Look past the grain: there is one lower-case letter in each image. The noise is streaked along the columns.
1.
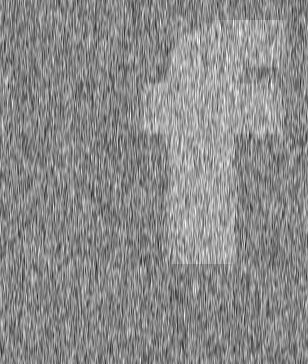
light f
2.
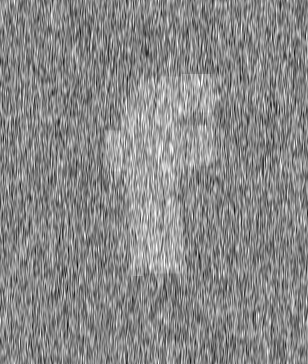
light f
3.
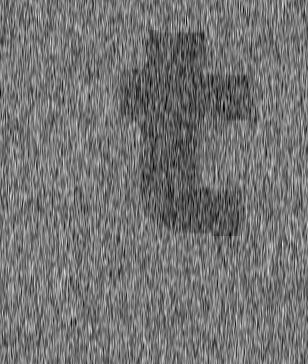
dark t
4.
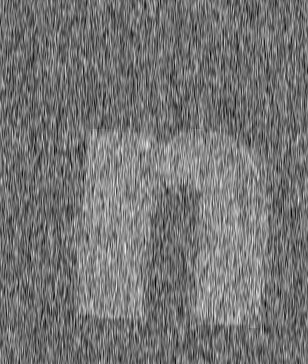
light n
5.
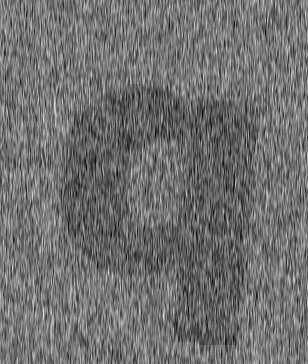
dark q
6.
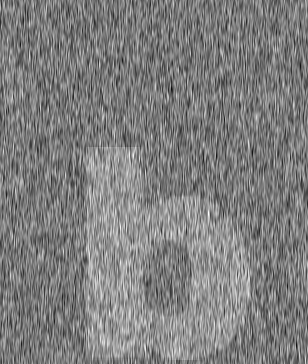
light b
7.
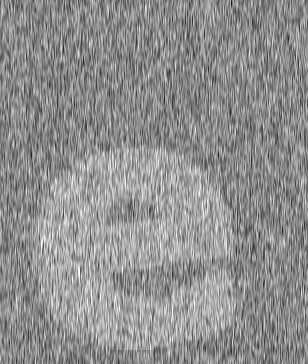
light e
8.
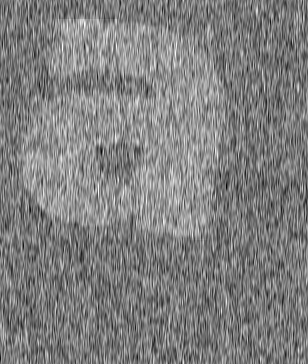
light a
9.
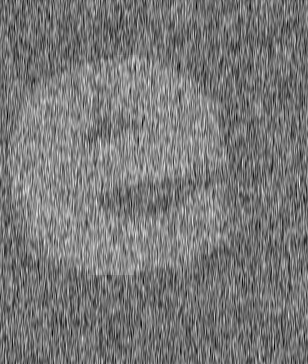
light e
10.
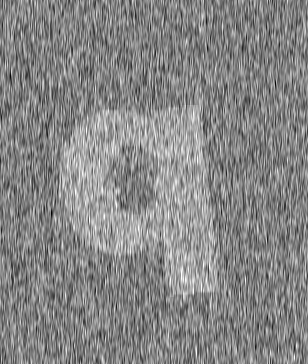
light q
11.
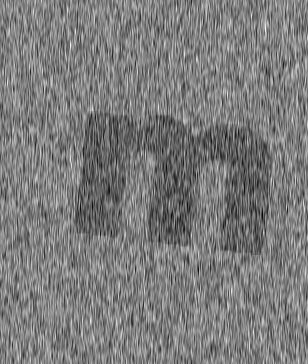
dark m
